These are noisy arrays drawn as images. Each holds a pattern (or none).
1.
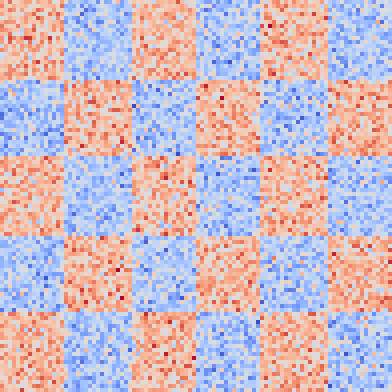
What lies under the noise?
a checkerboard
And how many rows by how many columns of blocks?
5 by 6
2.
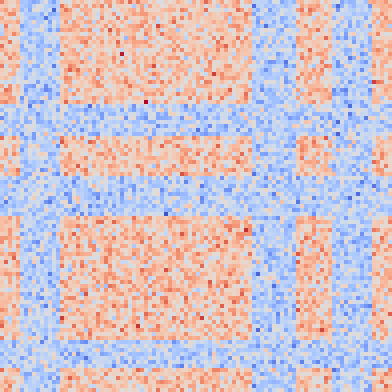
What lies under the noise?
bands of rows crossing bands of columns
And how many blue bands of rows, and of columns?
3 and 3
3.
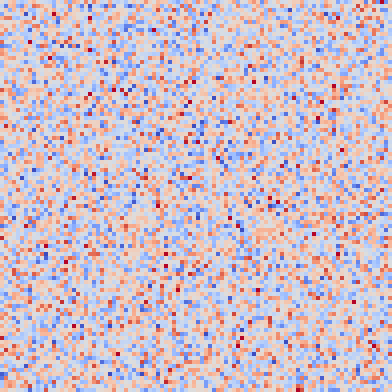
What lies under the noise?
only noise
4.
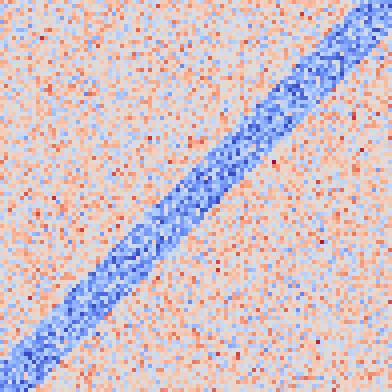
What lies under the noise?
a diagonal band
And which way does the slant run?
bottom left to top right
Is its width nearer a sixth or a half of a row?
a sixth
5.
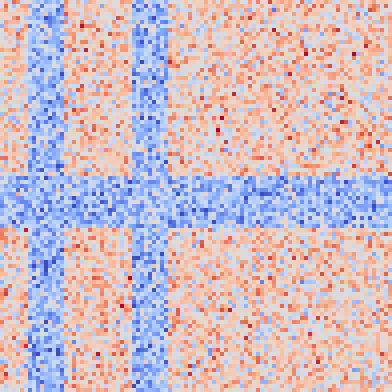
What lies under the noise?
bands of rows crossing bands of columns
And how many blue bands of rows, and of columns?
1 and 2
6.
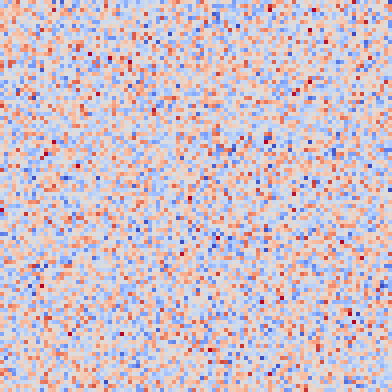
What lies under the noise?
only noise
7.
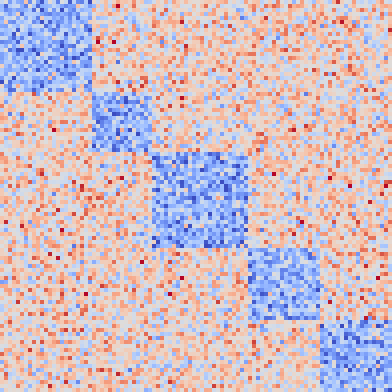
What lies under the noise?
blocks along the diagonal
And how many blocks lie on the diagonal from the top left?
5
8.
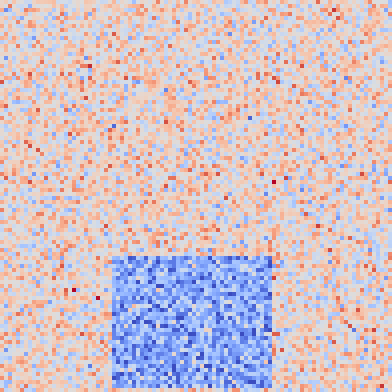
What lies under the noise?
one block
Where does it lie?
bottom middle
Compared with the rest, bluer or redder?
bluer
